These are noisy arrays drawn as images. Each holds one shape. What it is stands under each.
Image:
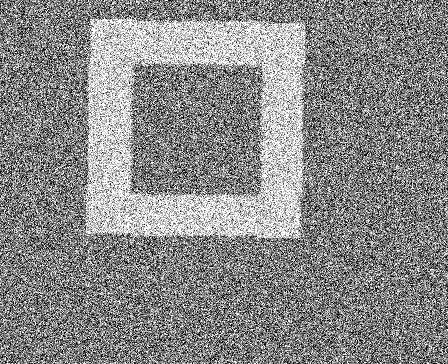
light square frame
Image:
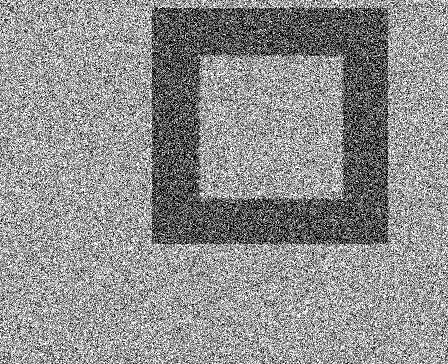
dark square frame
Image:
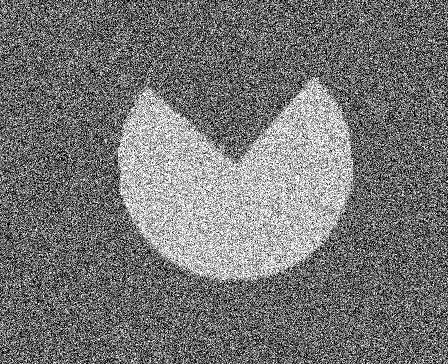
light disc with a wedge cut out
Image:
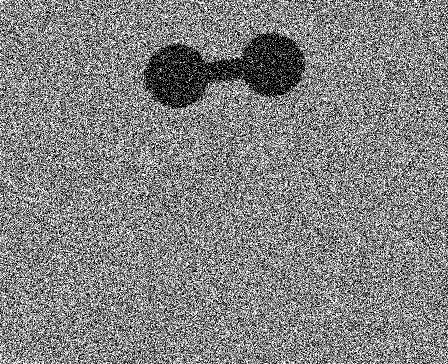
dark dumbbell, top middle
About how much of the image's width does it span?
a third
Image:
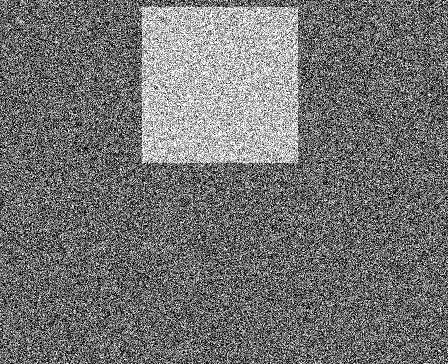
light square, top middle
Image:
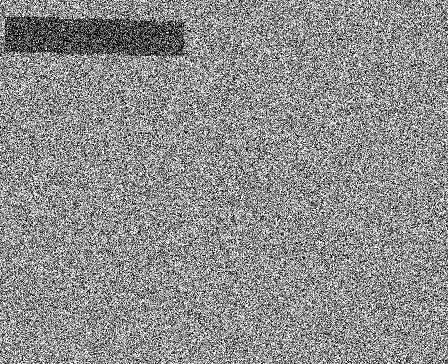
dark bar, top left
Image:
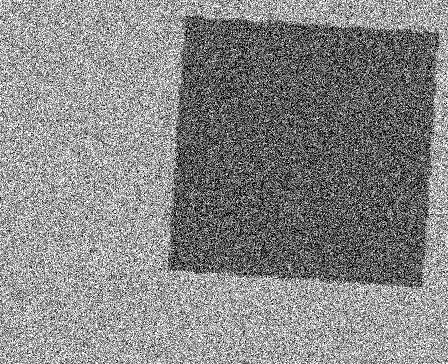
dark square
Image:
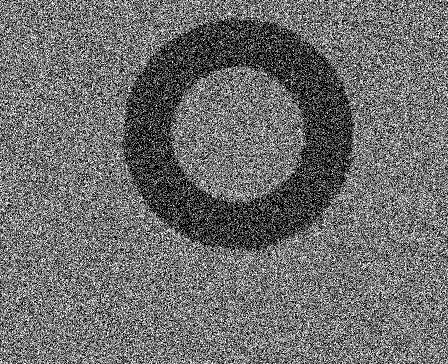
dark ring
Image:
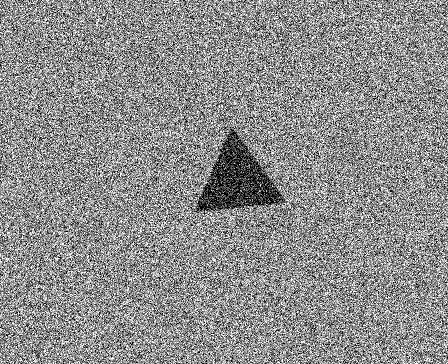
dark triangle, centre
